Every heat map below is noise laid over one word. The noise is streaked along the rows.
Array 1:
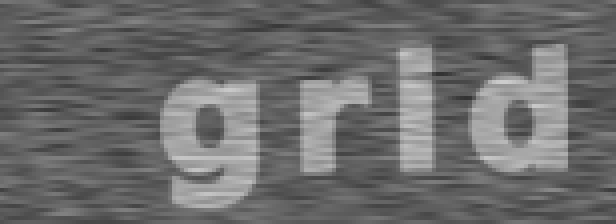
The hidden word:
grid
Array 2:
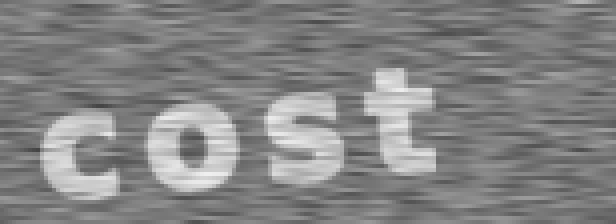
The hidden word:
cost
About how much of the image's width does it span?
two thirds
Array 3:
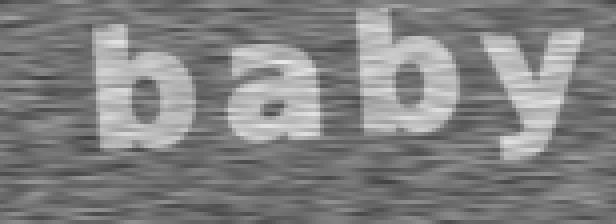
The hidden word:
baby
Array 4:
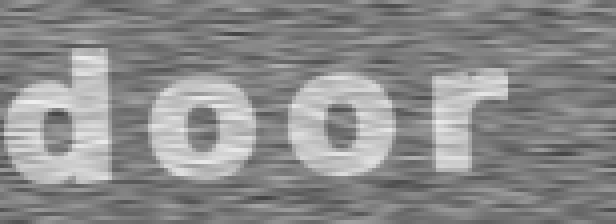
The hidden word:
door
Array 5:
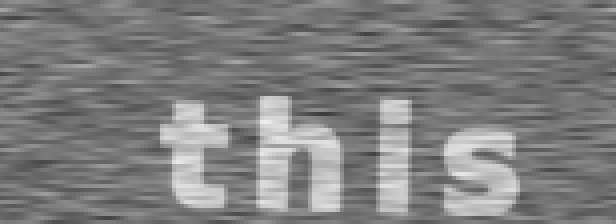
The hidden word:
this
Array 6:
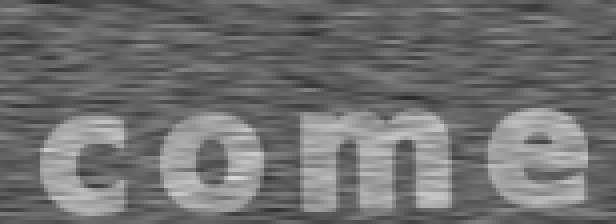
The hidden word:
come
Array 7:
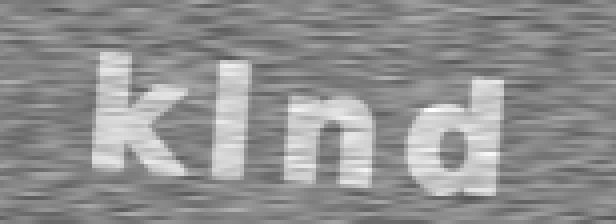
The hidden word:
kind
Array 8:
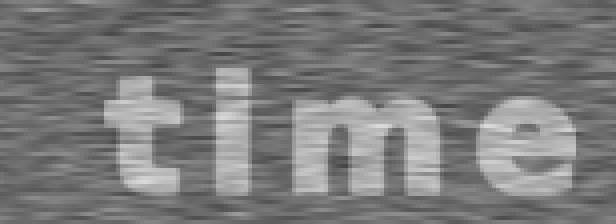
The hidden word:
time
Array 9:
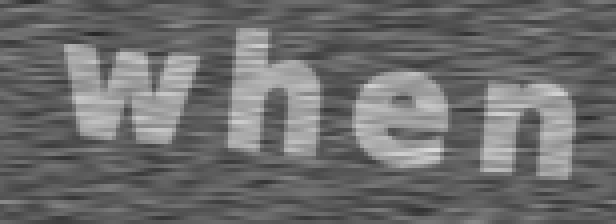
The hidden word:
when
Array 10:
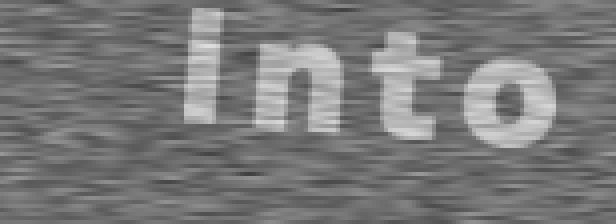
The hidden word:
into
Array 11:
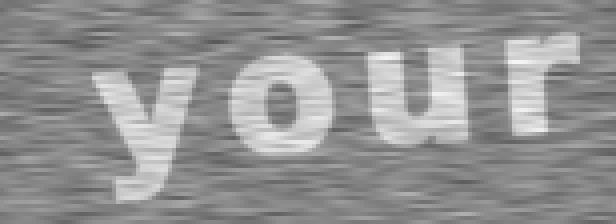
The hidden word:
your
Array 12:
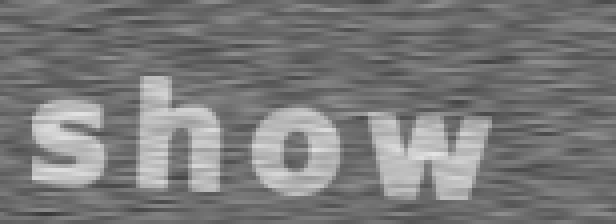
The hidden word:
show
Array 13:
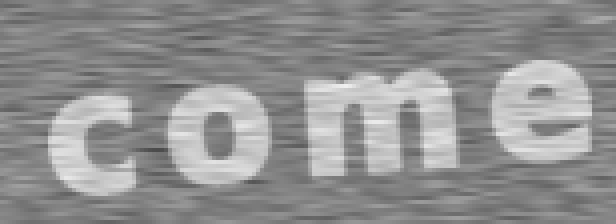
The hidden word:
come
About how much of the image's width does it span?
nearly all
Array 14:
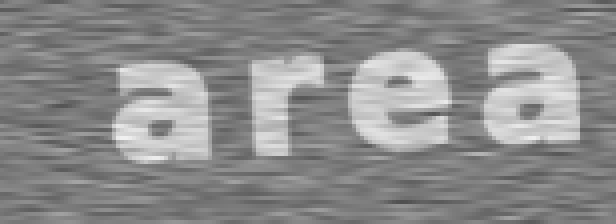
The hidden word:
area
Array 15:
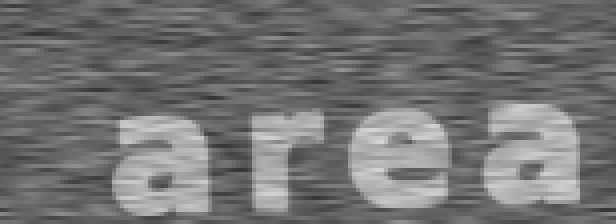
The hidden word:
area
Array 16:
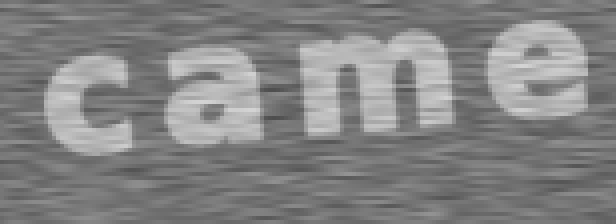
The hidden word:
came
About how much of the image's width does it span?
nearly all
